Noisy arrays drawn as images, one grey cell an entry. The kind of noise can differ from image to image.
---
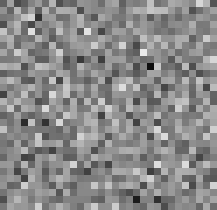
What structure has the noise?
independent entries
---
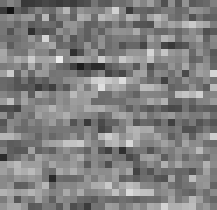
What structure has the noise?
streaked along the rows
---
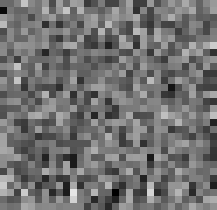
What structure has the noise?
low rank plus noise
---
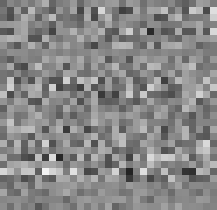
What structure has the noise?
rows of uneven size
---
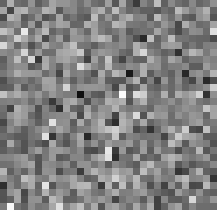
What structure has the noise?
independent entries
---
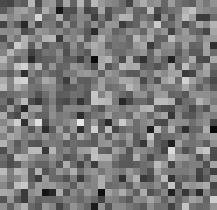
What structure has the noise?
low rank plus noise
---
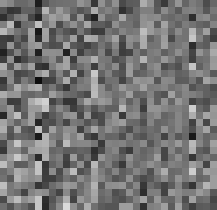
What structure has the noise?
columns of uneven size
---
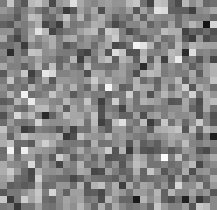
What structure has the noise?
independent entries
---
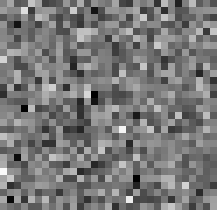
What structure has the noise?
independent entries
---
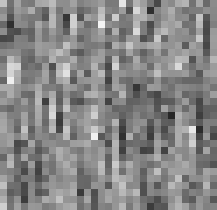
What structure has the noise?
streaked along the columns
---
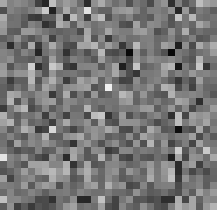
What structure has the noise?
low rank plus noise
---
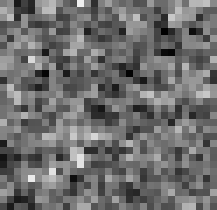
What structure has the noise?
blotchy
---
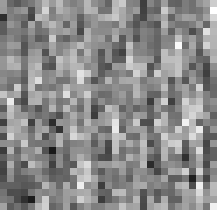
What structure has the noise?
streaked along the columns
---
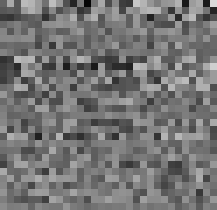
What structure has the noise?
rows of uneven size
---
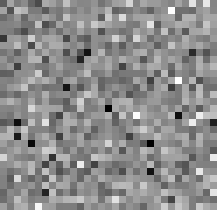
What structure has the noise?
heavy tails
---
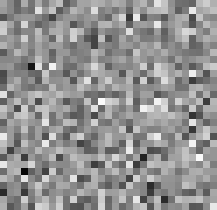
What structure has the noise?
low rank plus noise
